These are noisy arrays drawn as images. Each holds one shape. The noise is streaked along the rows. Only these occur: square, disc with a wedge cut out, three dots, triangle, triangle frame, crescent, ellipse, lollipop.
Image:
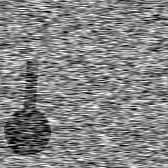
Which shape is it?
lollipop
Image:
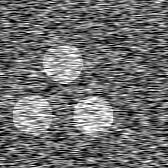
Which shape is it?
three dots
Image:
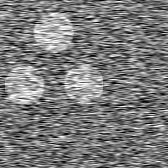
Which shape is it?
three dots
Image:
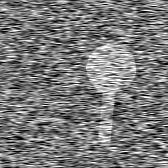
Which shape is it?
lollipop
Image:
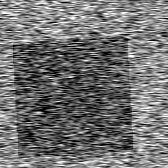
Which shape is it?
square
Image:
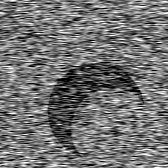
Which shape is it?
crescent
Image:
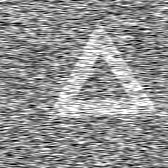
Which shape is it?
triangle frame
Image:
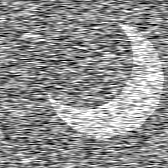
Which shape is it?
crescent
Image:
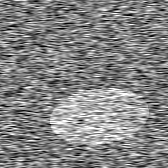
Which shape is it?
ellipse
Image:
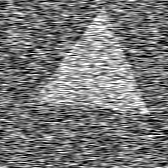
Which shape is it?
triangle
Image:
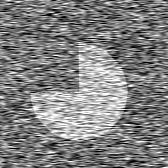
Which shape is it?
disc with a wedge cut out
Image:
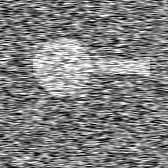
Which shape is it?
lollipop
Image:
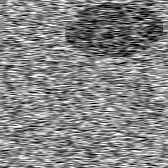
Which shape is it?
ellipse
